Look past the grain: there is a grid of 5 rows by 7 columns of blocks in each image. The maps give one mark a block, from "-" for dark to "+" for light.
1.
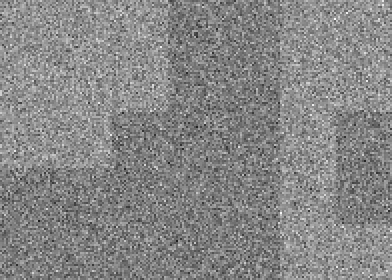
+ + + - - + +
+ + + - - + +
+ + - - - + -
- - - - - + -
- - - - - + +
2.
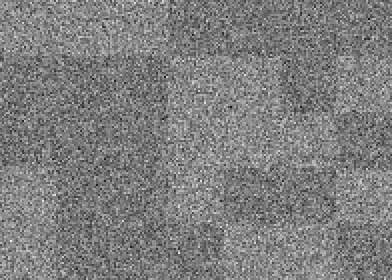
+ + + - - - -
- - - + + - +
- - - + + + -
+ - - + - - +
+ - - - + + -
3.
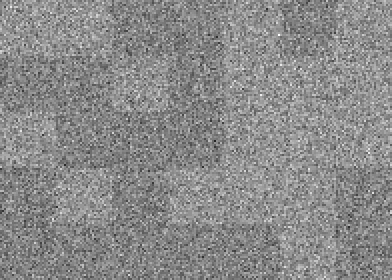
+ + - - + - +
- - + - + + +
+ - - - + + +
- + - + + + -
- - - - - + -
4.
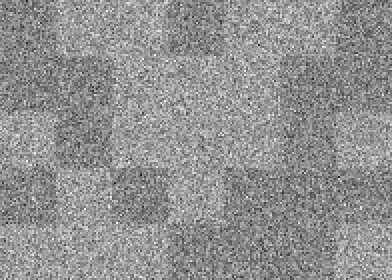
- + + - + + -
- - + + + - -
+ - + + + - +
- + - + - - -
+ + + - - - +
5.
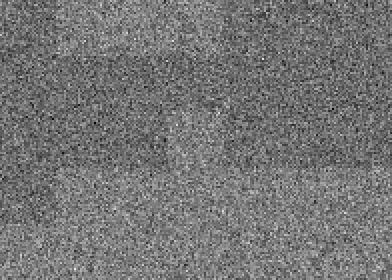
- + + + - - -
- - - - - - -
- - - + - - -
- + + + + + +
+ + + + + + +
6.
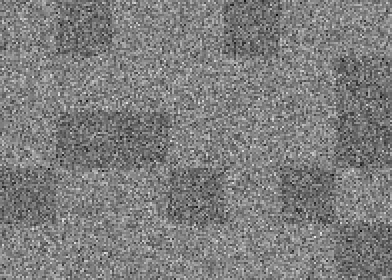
+ - + + - + +
+ + + + + + -
+ - - + + + -
- + + - + - +
+ + + + + + -
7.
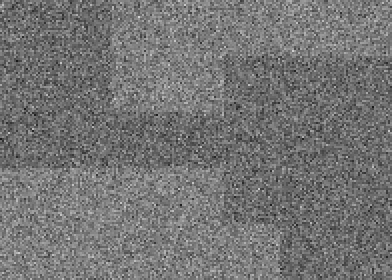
- - + + + + +
- - + + - - -
- - - - - - -
+ + + + - - -
+ + + + + - -
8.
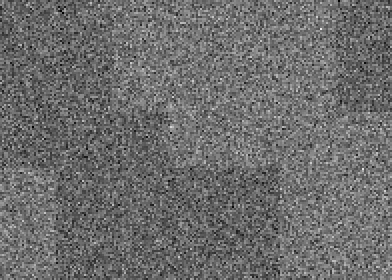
- - + + + + -
- - + + + + -
- - - + + + +
+ - - - - + +
+ - - - - + +
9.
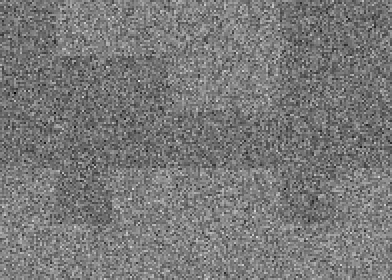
- + + + + - -
- - - + + - -
- - - - - - -
+ - + + + - +
+ + + + + + +
